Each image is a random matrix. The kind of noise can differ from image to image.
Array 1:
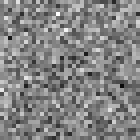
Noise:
independent entries
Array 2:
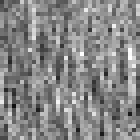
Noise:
streaked along the columns
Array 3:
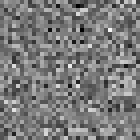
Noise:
low rank plus noise
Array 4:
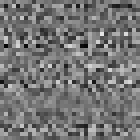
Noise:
rows of uneven size
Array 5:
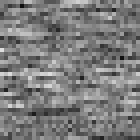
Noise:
streaked along the rows
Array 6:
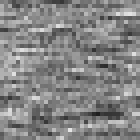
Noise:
streaked along the rows
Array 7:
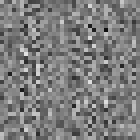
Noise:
columns of uneven size
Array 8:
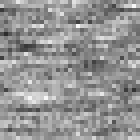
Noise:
streaked along the rows
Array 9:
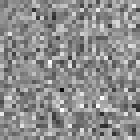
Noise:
low rank plus noise
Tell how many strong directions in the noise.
two
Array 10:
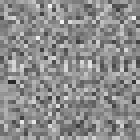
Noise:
low rank plus noise
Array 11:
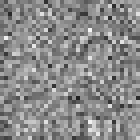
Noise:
low rank plus noise
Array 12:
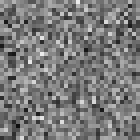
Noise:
independent entries
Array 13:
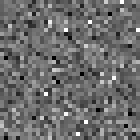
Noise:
heavy tails
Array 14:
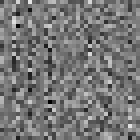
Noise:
columns of uneven size
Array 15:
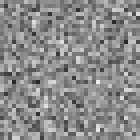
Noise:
low rank plus noise
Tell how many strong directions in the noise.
one
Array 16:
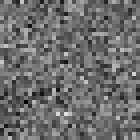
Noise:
independent entries
